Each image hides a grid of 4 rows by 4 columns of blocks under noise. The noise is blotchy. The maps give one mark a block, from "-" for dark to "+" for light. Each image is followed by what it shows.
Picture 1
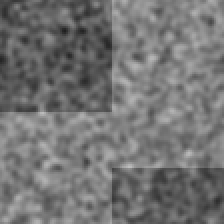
--++
--++
++++
++--
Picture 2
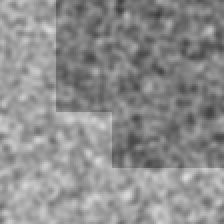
+---
+---
++--
++++
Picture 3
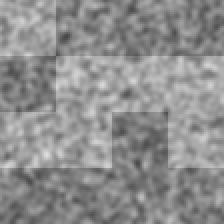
+---
-+++
++-+
----
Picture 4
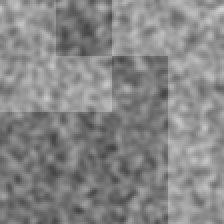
+-++
++-+
---+
---+
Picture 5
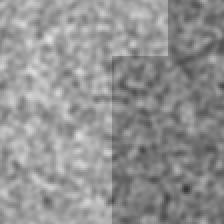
+++-
++--
++--
++--
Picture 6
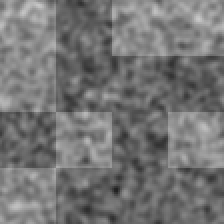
+-++
+---
-+-+
+---
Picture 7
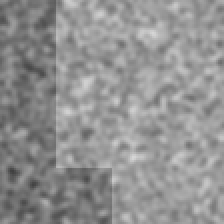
-+++
-+++
-+++
--++
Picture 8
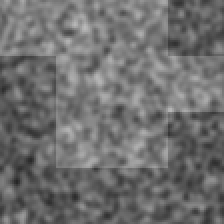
+++-
-+++
-++-
----
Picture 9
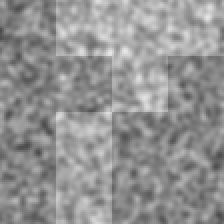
-+++
--+-
-+--
-+--
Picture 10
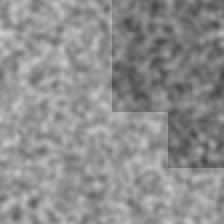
++--
++--
+++-
++++
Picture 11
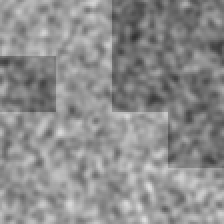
++--
-+--
+++-
++++
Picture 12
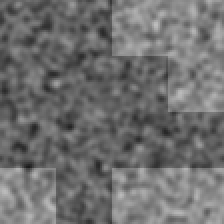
--++
---+
----
+-++
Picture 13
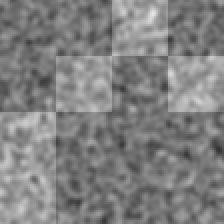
--+-
-+-+
+---
+---
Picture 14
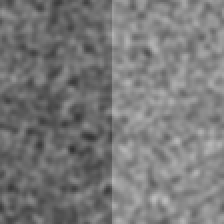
--++
--++
--++
--++
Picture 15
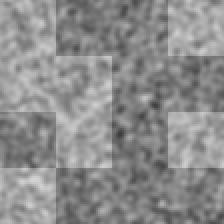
+--+
++--
-+-+
+---
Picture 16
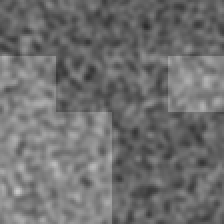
----
+--+
++--
++--
